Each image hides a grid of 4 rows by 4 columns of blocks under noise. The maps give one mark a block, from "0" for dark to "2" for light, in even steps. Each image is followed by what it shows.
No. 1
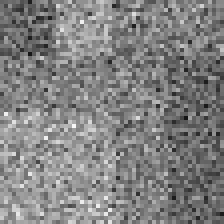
0 2 1 1
1 1 1 0
2 2 1 0
2 2 1 0
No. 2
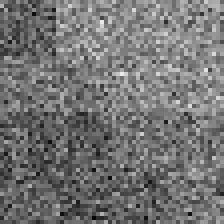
0 2 2 2
1 1 2 2
0 0 1 1
0 0 0 1
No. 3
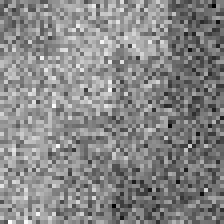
1 2 2 0
2 2 1 0
2 1 1 0
2 1 0 0
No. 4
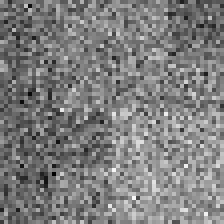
0 1 1 0
0 1 1 1
0 0 2 2
0 1 2 2
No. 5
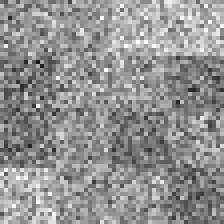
1 1 2 2
0 1 1 0
0 1 0 1
2 1 1 0
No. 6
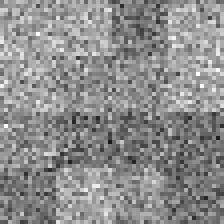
2 2 0 2
2 1 1 2
1 0 0 0
0 2 1 0
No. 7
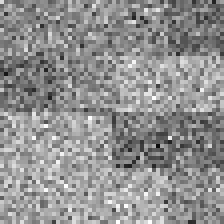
1 1 1 0
0 1 2 2
2 2 0 0
2 2 2 1
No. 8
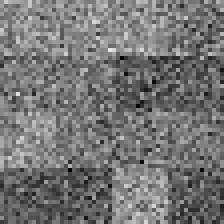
2 2 2 1
1 1 0 0
2 1 1 1
0 0 2 0
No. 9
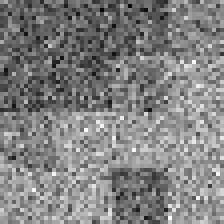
0 0 0 1
0 0 1 2
1 2 2 2
2 2 0 2
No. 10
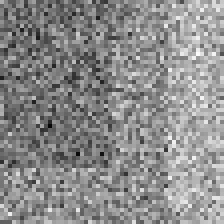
0 0 1 2
0 0 1 2
0 0 1 2
1 1 1 2
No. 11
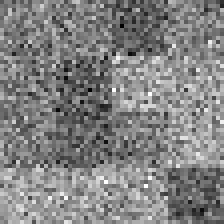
1 1 0 1
1 0 2 2
1 0 1 2
2 2 2 0
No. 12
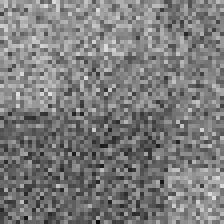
2 2 2 1
2 1 1 1
0 0 0 1
0 0 0 2
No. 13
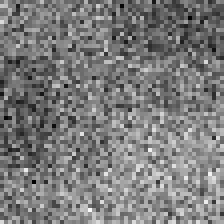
1 1 0 0
0 1 1 1
0 1 2 2
1 2 2 2
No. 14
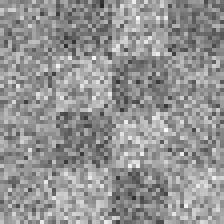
1 0 2 0
1 2 0 1
1 0 2 1
1 2 0 2
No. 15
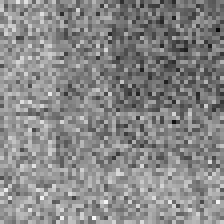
2 1 0 0
2 1 0 0
2 1 1 1
2 2 2 2
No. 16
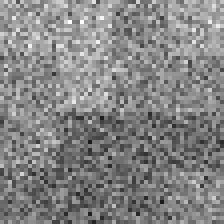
2 2 1 2
1 2 1 1
1 0 0 0
0 0 0 1
